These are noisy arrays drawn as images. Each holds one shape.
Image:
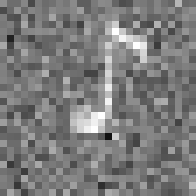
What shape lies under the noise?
musical note
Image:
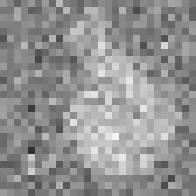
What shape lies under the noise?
pear
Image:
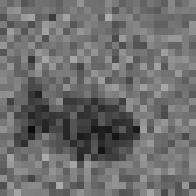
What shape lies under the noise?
fish
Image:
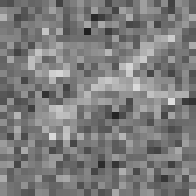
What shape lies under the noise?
pair of scissors
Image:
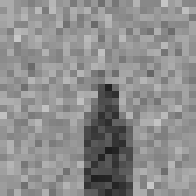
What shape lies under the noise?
bottle
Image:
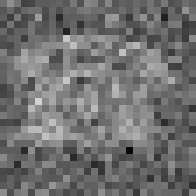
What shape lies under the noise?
telephone
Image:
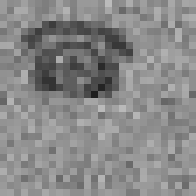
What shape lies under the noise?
telephone
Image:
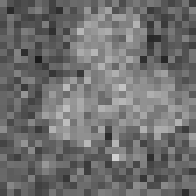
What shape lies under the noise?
club
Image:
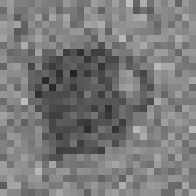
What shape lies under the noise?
cup
